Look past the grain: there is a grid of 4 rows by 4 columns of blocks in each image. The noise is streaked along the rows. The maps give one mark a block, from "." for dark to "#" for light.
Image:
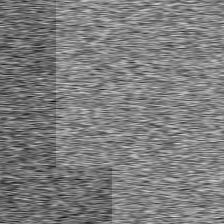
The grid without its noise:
.###
.###
.###
..##
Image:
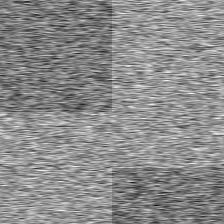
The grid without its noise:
..##
..##
####
##..
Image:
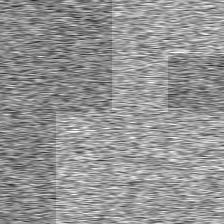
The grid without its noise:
..##
..#.
.###
.###
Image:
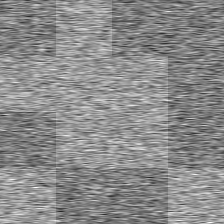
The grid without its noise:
.#..
###.
.##.
#..#
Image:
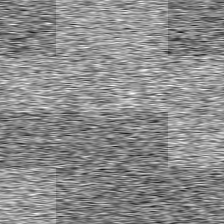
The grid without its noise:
.##.
####
...#
#...
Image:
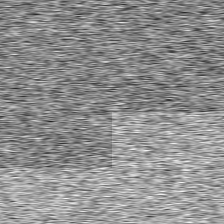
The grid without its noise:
....
....
..##
####
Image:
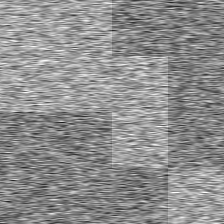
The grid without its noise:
##..
###.
..#.
...#
